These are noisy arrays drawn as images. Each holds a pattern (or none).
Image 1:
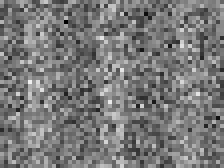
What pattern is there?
vertical stripes
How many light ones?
3
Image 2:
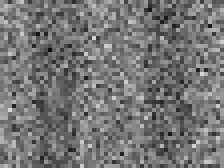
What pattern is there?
vertical stripes
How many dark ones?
2
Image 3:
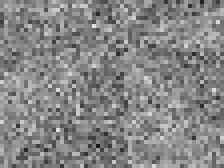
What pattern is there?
spokes from one point
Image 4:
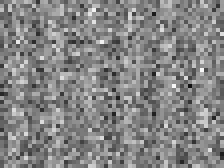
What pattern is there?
vertical stripes
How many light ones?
6
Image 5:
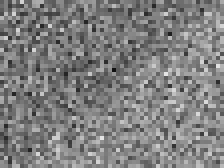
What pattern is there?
a sharp edge
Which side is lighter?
bottom right
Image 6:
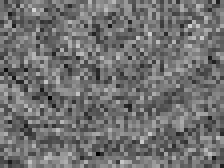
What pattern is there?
rings round one point
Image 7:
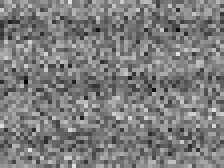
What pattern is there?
horizontal stripes
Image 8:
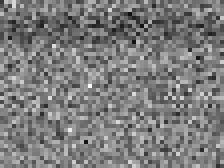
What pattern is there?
one horizontal stripe
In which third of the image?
top
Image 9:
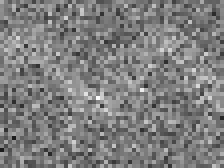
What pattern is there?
a wavy band
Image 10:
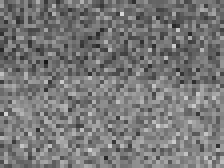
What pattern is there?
a sharp edge
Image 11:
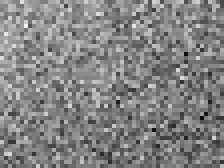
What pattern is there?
a smooth slope
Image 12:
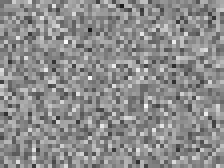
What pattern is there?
only noise
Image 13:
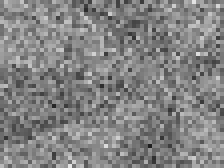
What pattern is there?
spokes from one point
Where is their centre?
middle right
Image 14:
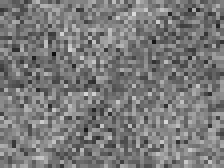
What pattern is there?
spokes from one point
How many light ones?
3
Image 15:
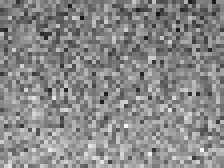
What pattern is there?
a smooth slope
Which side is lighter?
bottom
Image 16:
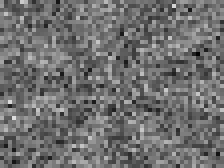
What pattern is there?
spokes from one point
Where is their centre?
centre
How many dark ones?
7
